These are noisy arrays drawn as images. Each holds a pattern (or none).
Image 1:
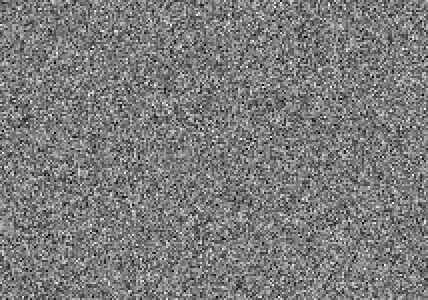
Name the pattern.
only noise
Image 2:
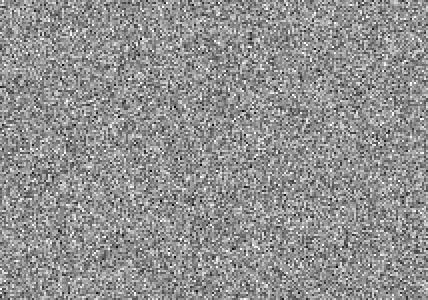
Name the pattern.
only noise
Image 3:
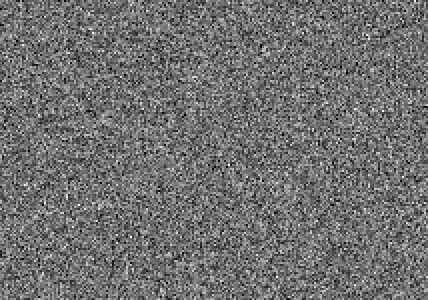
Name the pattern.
only noise
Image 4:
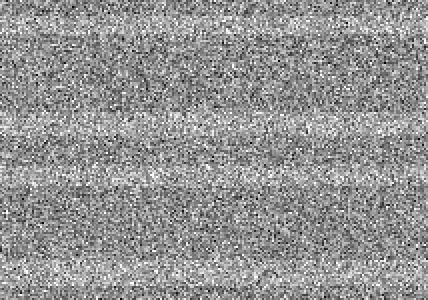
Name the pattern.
bands of rows
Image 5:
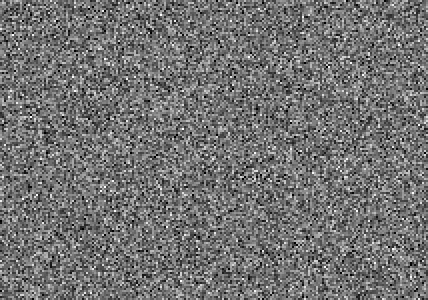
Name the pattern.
only noise
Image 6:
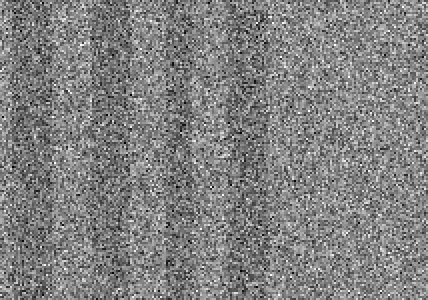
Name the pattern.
bands of columns
